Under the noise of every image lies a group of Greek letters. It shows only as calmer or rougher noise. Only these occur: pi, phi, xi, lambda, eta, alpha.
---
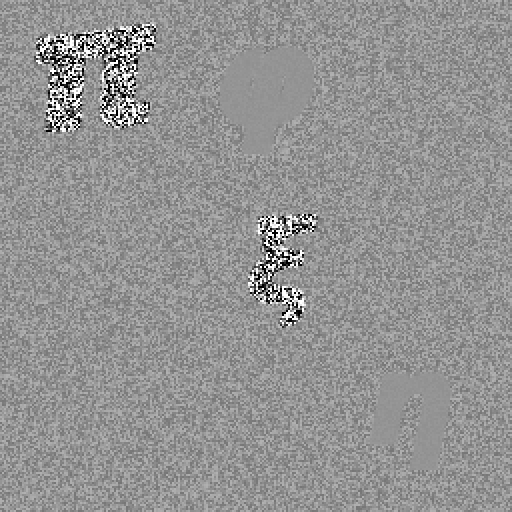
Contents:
top left: rough pi; top middle: calm phi; centre: rough xi; bottom right: calm eta
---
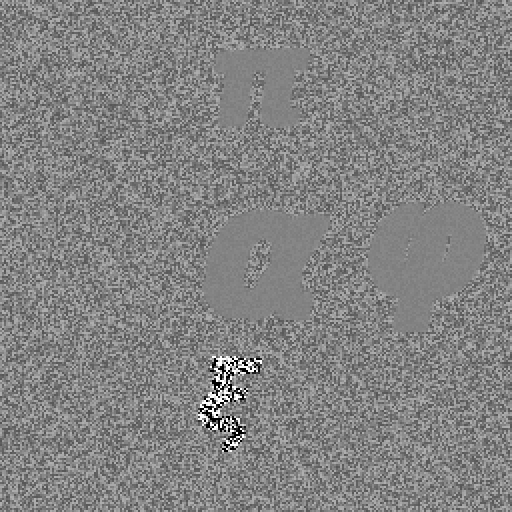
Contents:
top middle: calm pi; centre: calm alpha; middle right: calm phi; bottom middle: rough xi
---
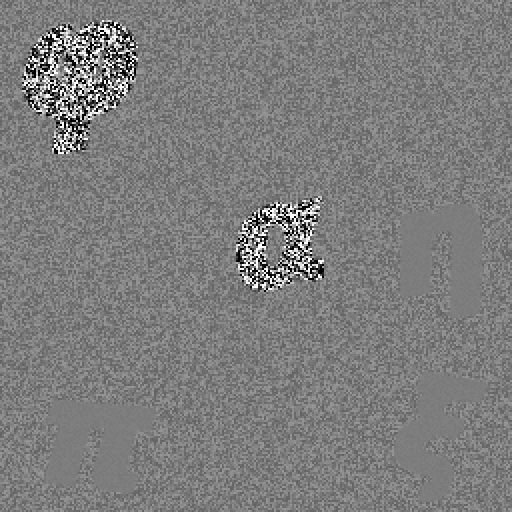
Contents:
top left: rough phi; centre: rough alpha; middle right: calm eta; bottom left: calm pi; bottom right: calm xi
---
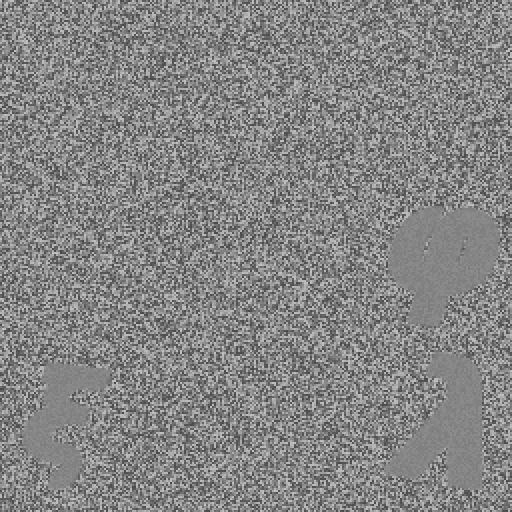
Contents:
middle right: calm phi; bottom left: calm xi; bottom right: calm lambda
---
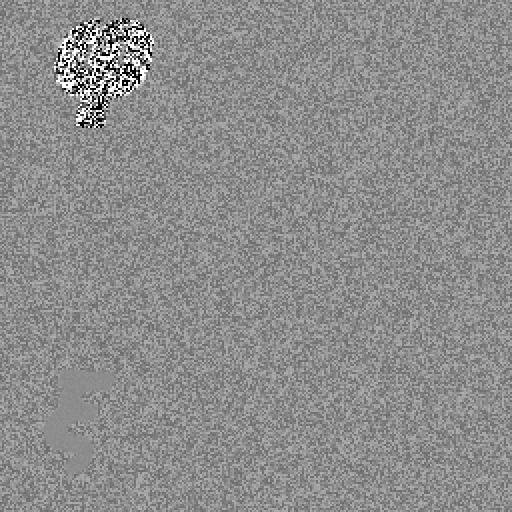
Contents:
top left: rough phi; bottom left: calm xi
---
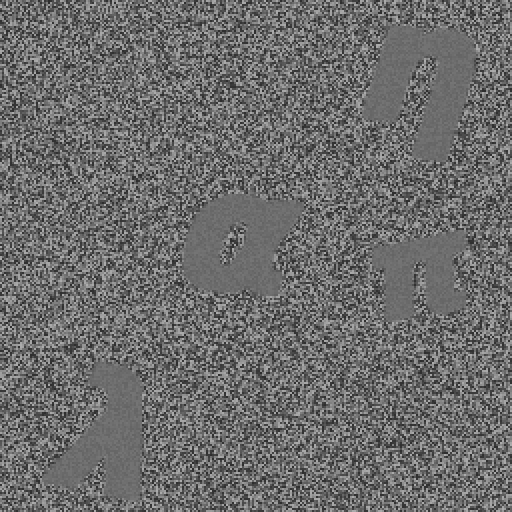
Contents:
top right: calm eta; centre: calm alpha; middle right: calm pi; bottom left: calm lambda
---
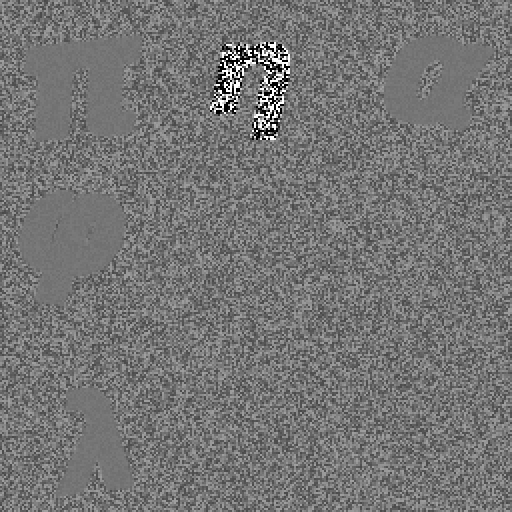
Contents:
top left: calm pi; top middle: rough eta; top right: calm alpha; middle left: calm phi; bottom left: calm lambda
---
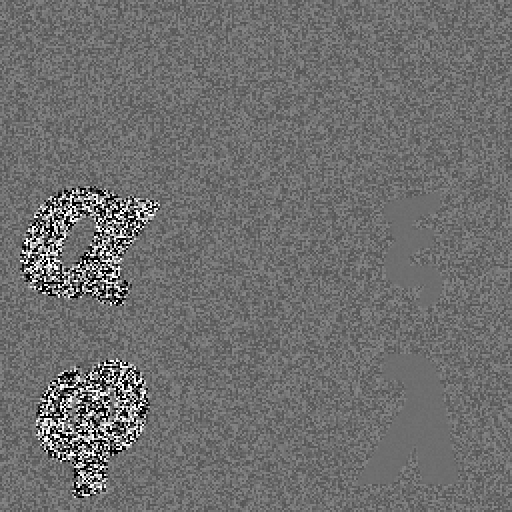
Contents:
middle left: rough alpha; middle right: calm xi; bottom left: rough phi; bottom right: calm lambda
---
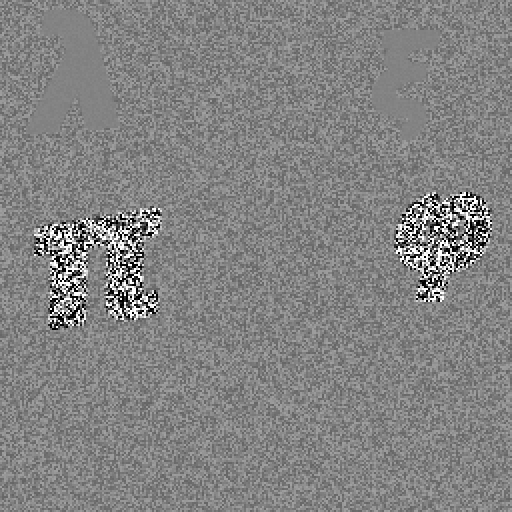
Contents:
top left: calm lambda; top right: calm xi; middle left: rough pi; middle right: rough phi
